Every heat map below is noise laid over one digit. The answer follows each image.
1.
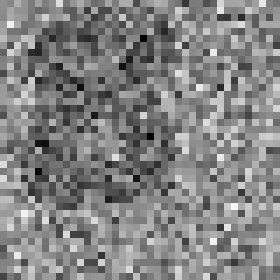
8
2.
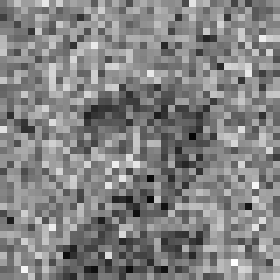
2
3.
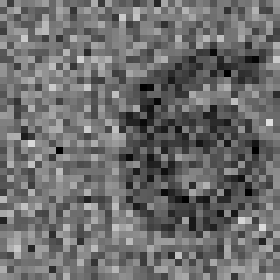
6
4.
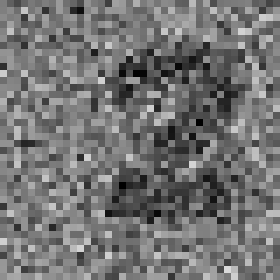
2
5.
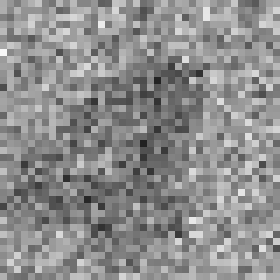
4
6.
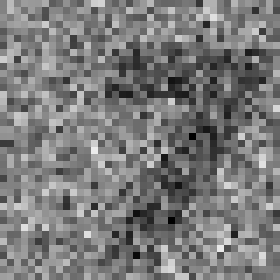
7
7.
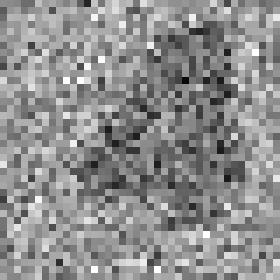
4
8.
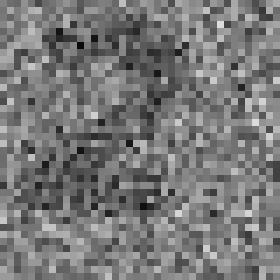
2
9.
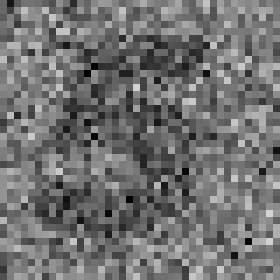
5
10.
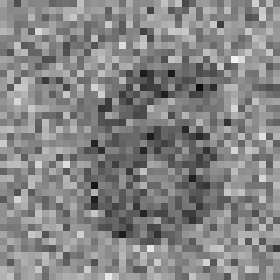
6
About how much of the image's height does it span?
two thirds
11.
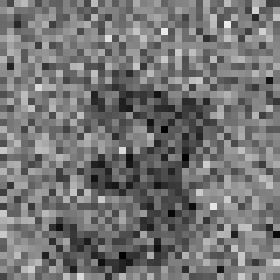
3
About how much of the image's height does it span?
two thirds
